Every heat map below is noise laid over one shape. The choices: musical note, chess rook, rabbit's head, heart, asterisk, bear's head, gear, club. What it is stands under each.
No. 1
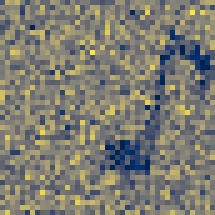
musical note
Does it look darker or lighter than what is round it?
darker
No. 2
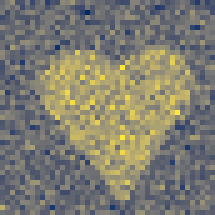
heart
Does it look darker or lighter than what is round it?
lighter
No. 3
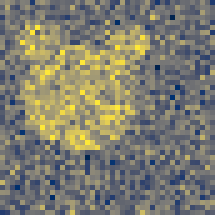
bear's head
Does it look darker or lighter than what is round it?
lighter
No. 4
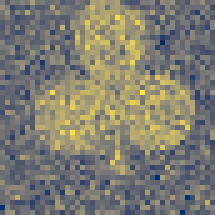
club
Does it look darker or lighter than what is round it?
lighter
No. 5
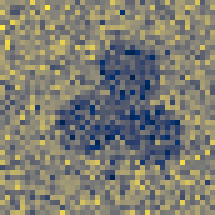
club
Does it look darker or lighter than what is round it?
darker
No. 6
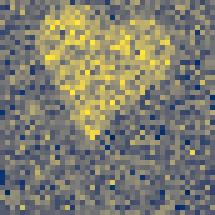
heart
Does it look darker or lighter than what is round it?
lighter
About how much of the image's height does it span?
two thirds
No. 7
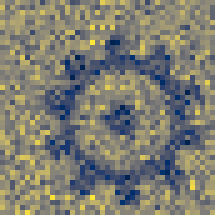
gear
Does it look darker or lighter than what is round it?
darker
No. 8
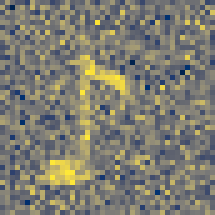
musical note
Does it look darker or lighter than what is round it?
lighter
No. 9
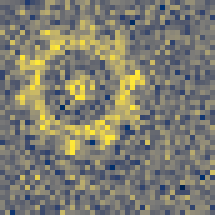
gear
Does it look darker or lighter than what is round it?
lighter
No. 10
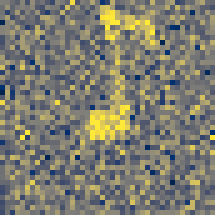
musical note
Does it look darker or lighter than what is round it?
lighter
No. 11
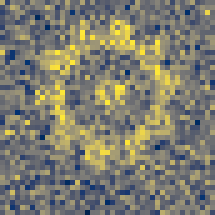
gear
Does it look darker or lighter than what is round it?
lighter
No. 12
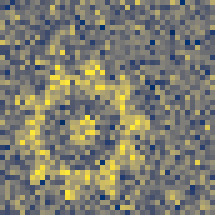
gear
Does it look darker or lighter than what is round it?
lighter
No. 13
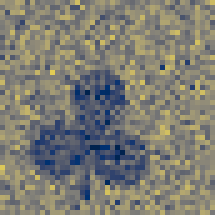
club
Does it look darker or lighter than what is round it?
darker
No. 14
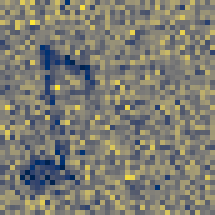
musical note
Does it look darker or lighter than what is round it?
darker
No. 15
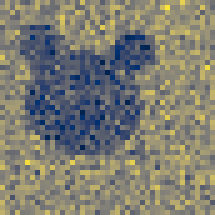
bear's head
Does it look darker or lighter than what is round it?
darker
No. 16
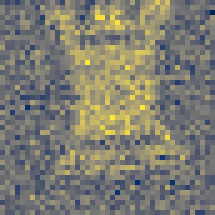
chess rook
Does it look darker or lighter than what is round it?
lighter
